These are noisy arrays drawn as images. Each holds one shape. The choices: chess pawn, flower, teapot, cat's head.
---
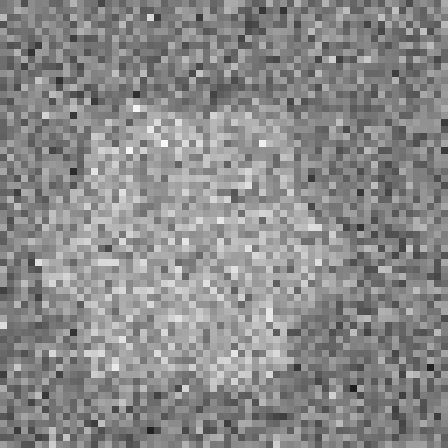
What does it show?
light flower
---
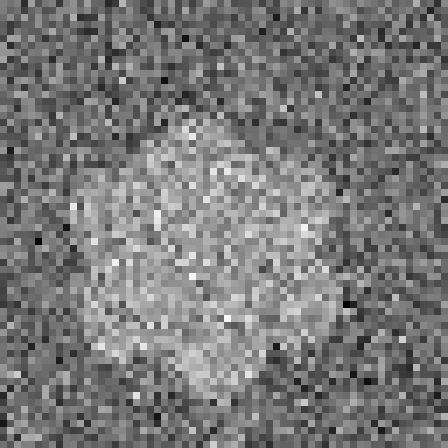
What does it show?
light flower
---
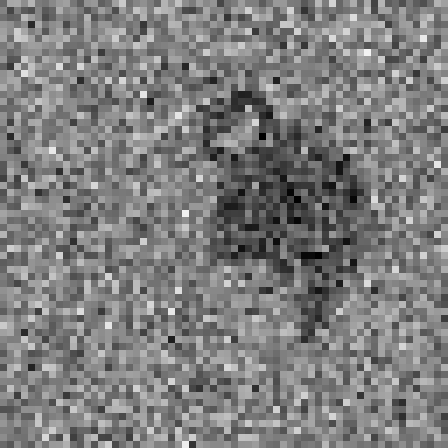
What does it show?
dark teapot
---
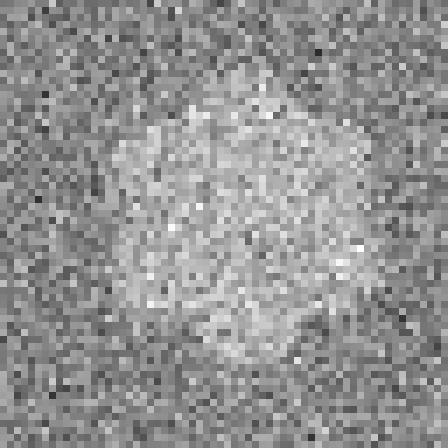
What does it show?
light flower
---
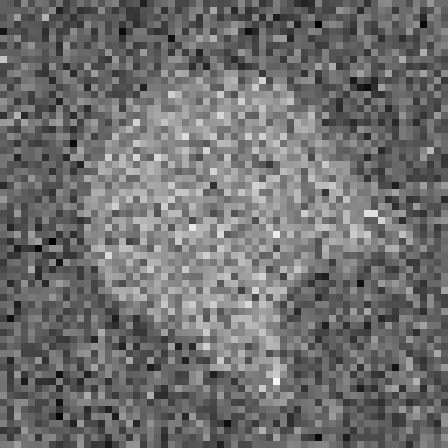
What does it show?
light cat's head
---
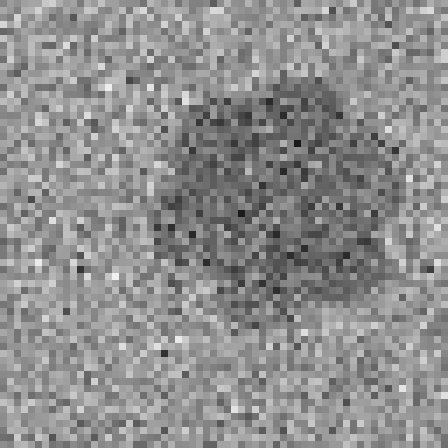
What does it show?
dark flower
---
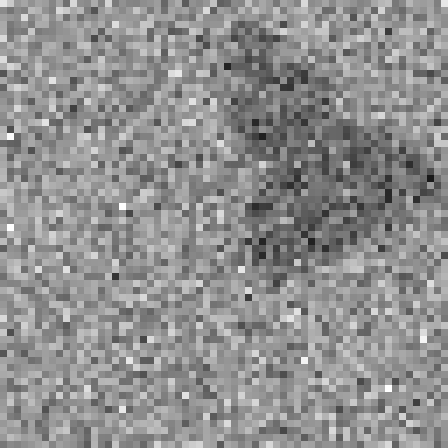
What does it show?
dark chess pawn
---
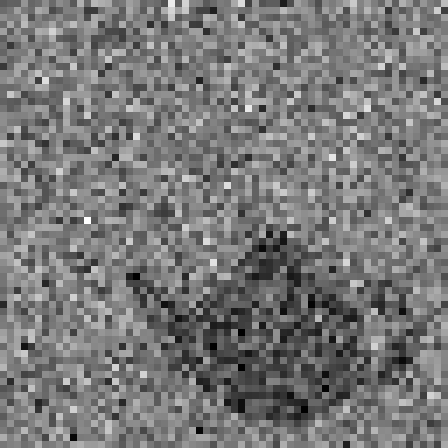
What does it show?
dark teapot
